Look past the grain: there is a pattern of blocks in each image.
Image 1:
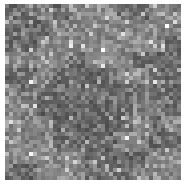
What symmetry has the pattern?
no symmetry
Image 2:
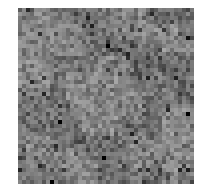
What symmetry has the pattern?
the same after a half turn
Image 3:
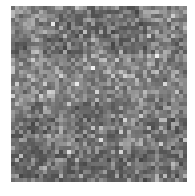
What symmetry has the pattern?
left and right mirror each other
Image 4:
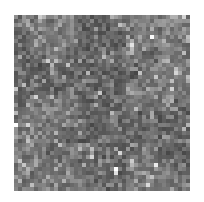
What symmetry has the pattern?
the same after a half turn
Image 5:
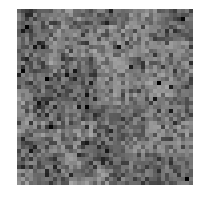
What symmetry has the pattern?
mirrored about the diagonal from the bottom left
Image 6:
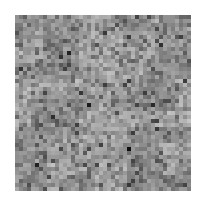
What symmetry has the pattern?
the same after a half turn
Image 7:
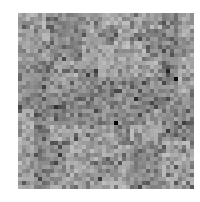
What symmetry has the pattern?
the same after a half turn
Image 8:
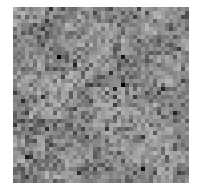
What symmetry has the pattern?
mirrored about the diagonal from the top left
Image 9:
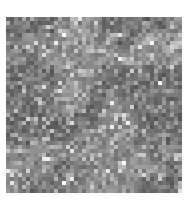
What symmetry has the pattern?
the same after a half turn
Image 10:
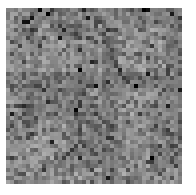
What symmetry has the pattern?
mirrored about the diagonal from the bottom left
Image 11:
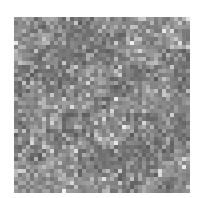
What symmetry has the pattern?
the same after a half turn
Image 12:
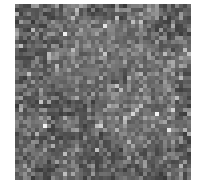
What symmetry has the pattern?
mirrored about the diagonal from the bottom left
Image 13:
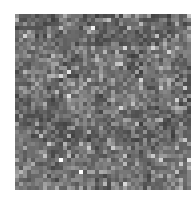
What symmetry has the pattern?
left and right mirror each other
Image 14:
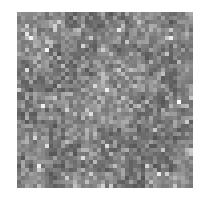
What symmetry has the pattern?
mirrored about the diagonal from the top left
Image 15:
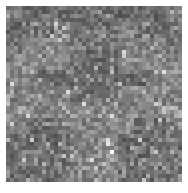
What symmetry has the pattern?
left and right mirror each other
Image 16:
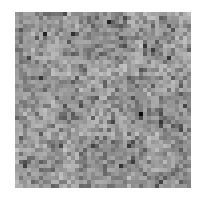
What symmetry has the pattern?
the same after a half turn
